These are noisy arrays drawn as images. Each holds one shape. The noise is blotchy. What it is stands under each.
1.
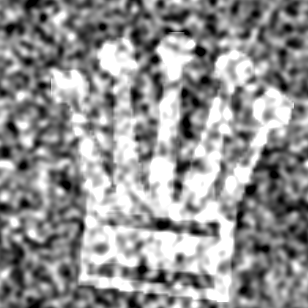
chess queen
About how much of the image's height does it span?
nearly all
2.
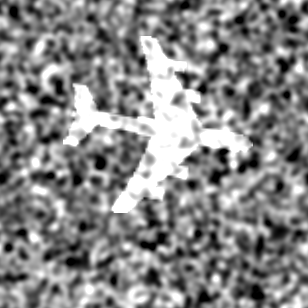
airplane
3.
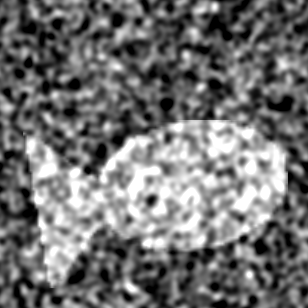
fish
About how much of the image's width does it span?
nearly all
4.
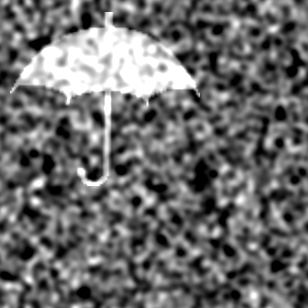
umbrella
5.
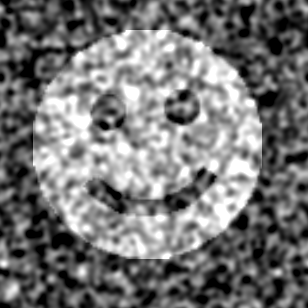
smiling face
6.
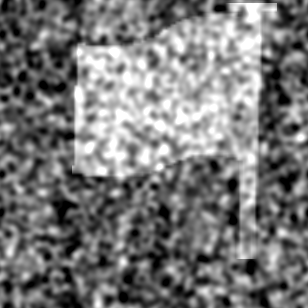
flag
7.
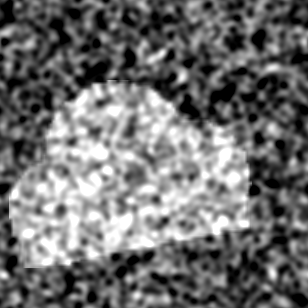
cloud
